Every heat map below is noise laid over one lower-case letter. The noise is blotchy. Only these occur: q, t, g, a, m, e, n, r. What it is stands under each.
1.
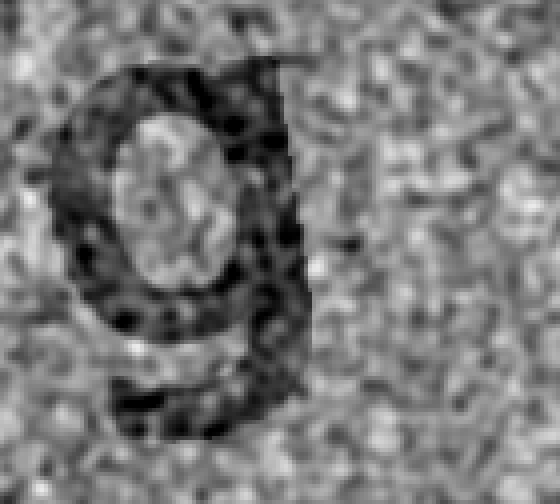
g
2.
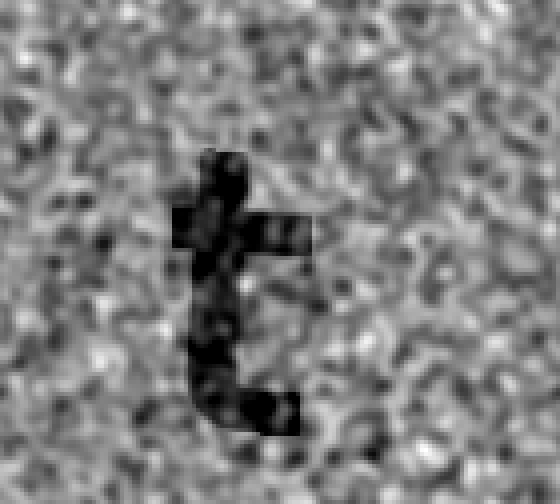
t
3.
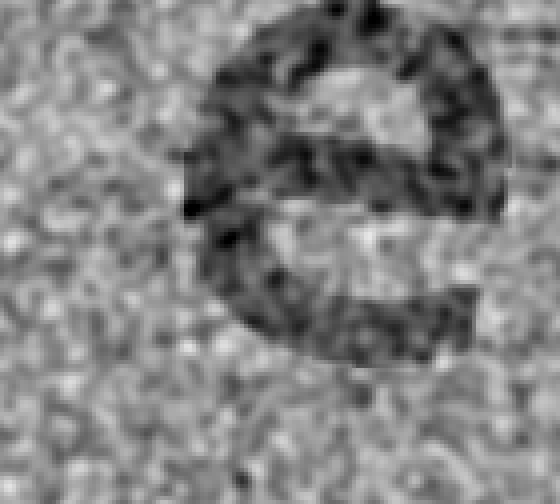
e
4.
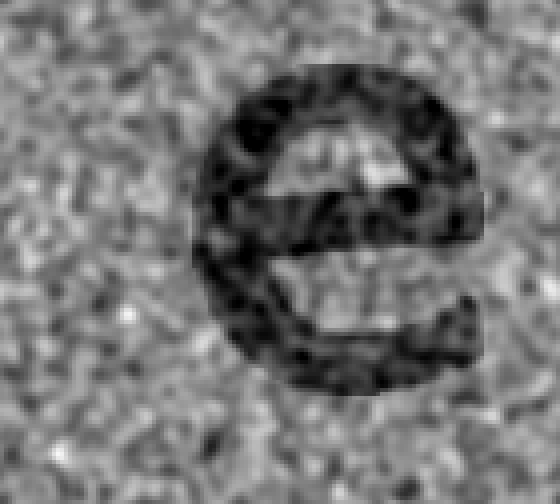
e
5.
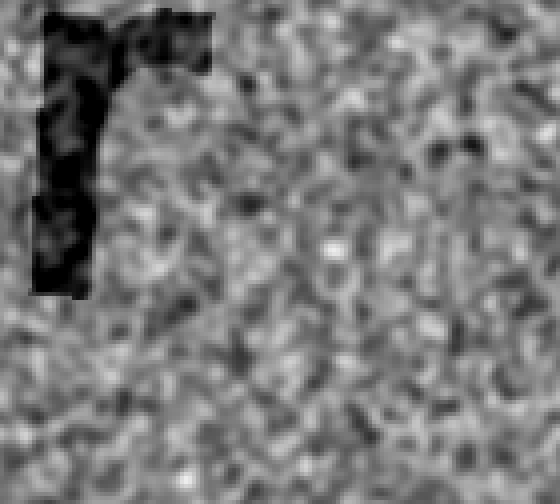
r
